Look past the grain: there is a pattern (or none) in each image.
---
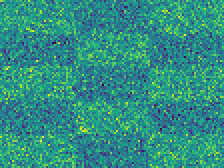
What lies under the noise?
a checkerboard
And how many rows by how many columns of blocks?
5 by 3
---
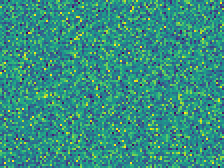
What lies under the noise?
only noise
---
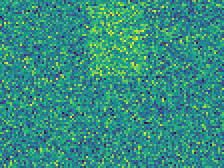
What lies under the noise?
one block
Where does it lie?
top middle
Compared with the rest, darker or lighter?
lighter
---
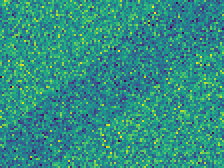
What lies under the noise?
a diagonal band
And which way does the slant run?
bottom left to top right
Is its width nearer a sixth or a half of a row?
a half
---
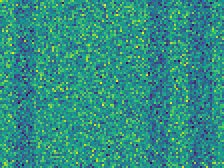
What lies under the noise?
bands of columns
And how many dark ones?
3
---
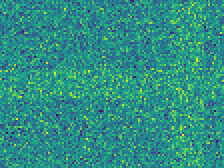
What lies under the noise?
bands of rows crossing bands of columns
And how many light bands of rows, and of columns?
1 and 1
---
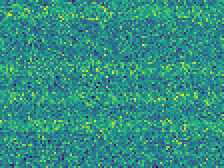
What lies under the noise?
bands of rows
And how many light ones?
4
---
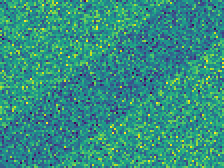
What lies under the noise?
a diagonal band
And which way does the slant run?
bottom left to top right
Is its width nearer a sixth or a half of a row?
a half
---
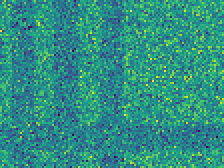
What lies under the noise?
bands of rows crossing bands of columns
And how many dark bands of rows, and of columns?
1 and 3
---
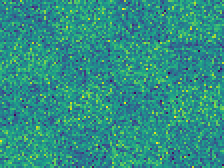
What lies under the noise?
a checkerboard
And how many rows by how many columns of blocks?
4 by 4
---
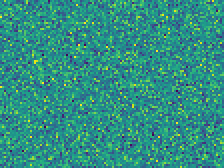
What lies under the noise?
only noise
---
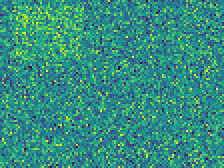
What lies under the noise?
one block
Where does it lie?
top left
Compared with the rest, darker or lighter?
lighter
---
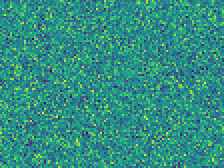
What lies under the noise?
only noise
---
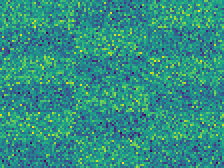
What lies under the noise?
a checkerboard
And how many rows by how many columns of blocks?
6 by 3
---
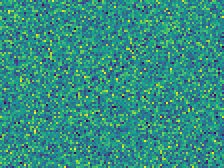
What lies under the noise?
only noise
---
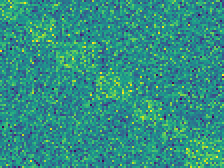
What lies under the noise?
blocks along the diagonal
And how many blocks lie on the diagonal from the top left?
7
